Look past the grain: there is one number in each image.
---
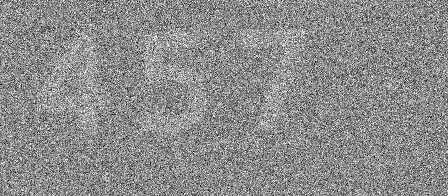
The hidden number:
457
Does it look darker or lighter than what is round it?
lighter
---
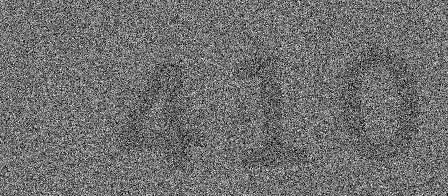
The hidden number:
410
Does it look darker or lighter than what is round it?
darker
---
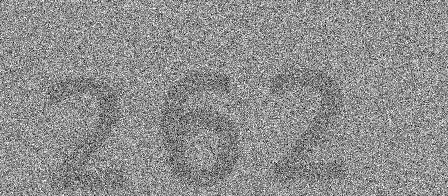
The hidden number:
262
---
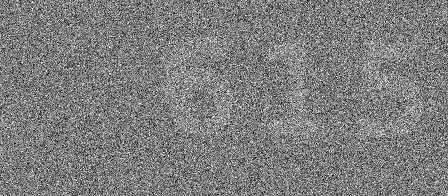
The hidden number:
615
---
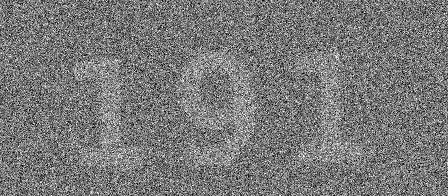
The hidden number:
191
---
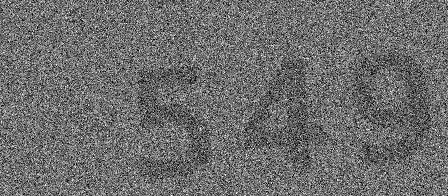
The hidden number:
549
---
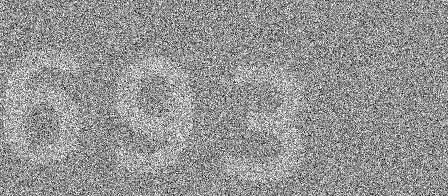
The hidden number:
693
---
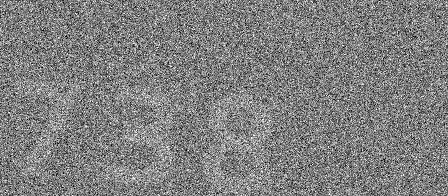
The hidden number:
738
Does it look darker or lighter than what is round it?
lighter
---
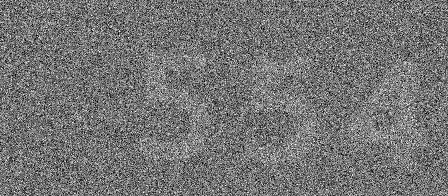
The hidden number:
554
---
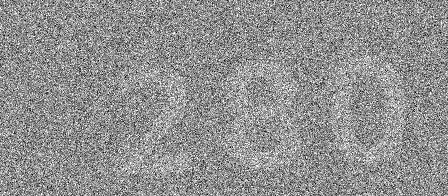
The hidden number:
280
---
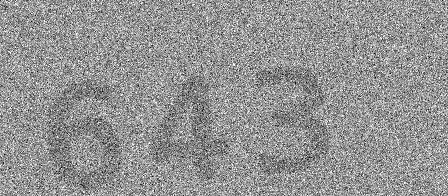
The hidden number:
643
